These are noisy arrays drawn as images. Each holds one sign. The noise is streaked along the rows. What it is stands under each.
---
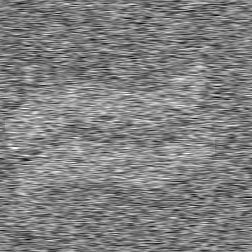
light approximately sign
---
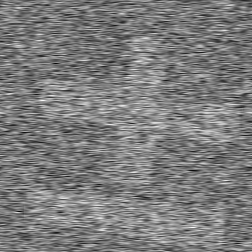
light plus-minus sign
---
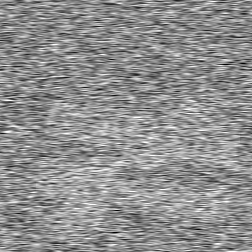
light not-equal sign
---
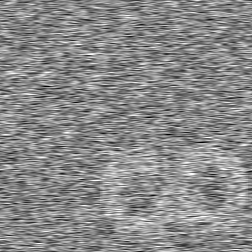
light infinity sign
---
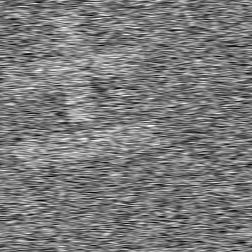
light plus-minus sign
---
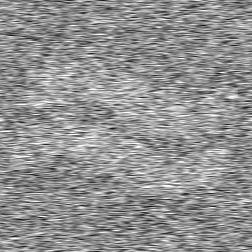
light approximately sign
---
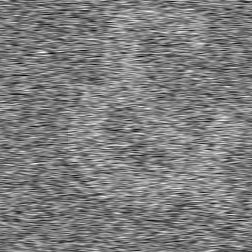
light ampersand
